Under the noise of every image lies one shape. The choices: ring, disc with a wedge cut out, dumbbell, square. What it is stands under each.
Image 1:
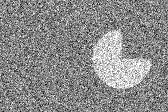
disc with a wedge cut out
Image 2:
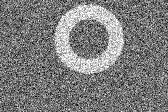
ring
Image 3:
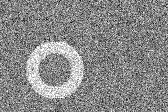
ring
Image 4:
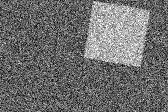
square
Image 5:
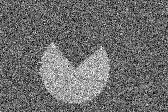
disc with a wedge cut out
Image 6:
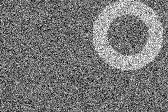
ring
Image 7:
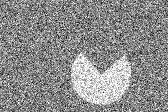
disc with a wedge cut out
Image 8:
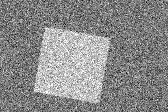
square
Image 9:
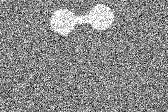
dumbbell
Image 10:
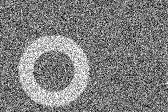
ring
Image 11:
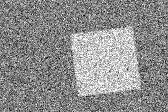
square
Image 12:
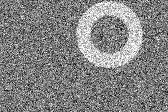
ring
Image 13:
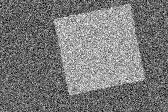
square
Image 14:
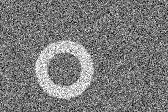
ring
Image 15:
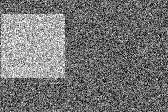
square
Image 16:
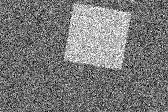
square
